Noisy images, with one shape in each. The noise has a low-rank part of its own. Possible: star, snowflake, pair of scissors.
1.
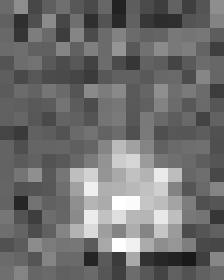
snowflake
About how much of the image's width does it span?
half
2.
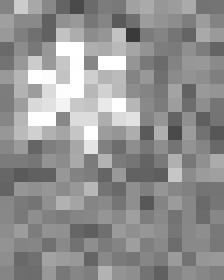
snowflake
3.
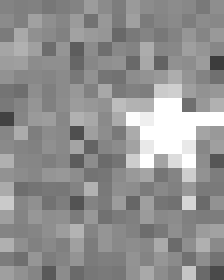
star
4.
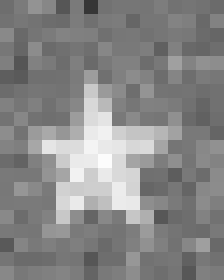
star
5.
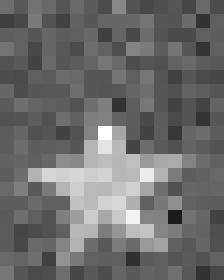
star
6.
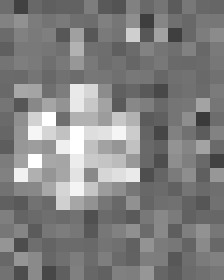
snowflake
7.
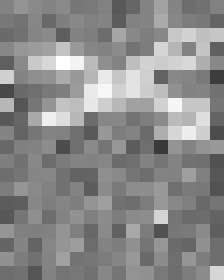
pair of scissors
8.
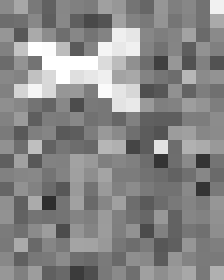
pair of scissors
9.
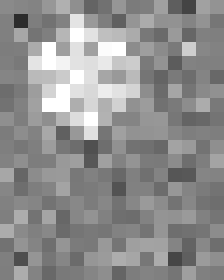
snowflake
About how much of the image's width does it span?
half
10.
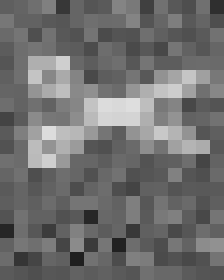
pair of scissors
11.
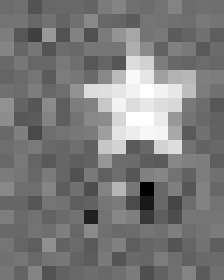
star
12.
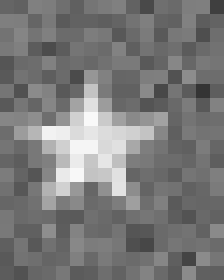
star
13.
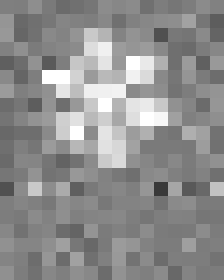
snowflake
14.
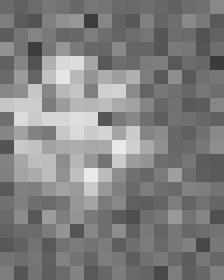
snowflake
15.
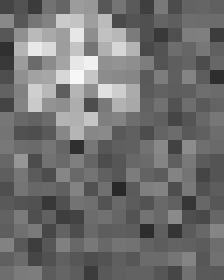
snowflake
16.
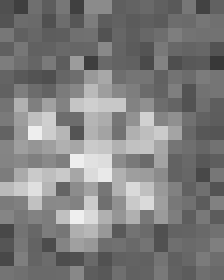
snowflake
